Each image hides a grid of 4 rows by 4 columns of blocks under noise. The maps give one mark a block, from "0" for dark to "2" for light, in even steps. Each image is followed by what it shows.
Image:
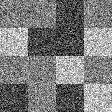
1101
2002
1121
0102
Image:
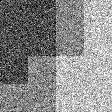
0012
0012
0122
1122
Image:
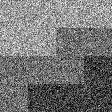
2222
2211
1110
1000
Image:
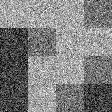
2221
0122
0221
0210
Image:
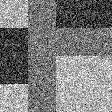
2100
0111
0122
2122
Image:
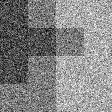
0122
0012
0122
1122
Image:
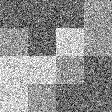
0001
1021
2210
2100
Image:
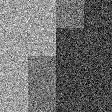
2210
2200
2100
2100
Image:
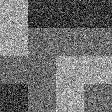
2000
2111
1122
0121
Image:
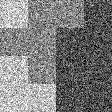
2110
1100
2100
2200
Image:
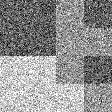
0010
0011
2210
2221
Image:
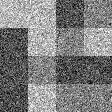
2201
0212
0100
0211
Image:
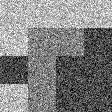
2222
2110
0100
2100
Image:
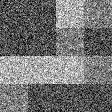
0021
0010
2221
1000
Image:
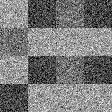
2010
1222
2010
0222
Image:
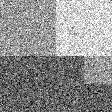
1122
1122
0001
0000
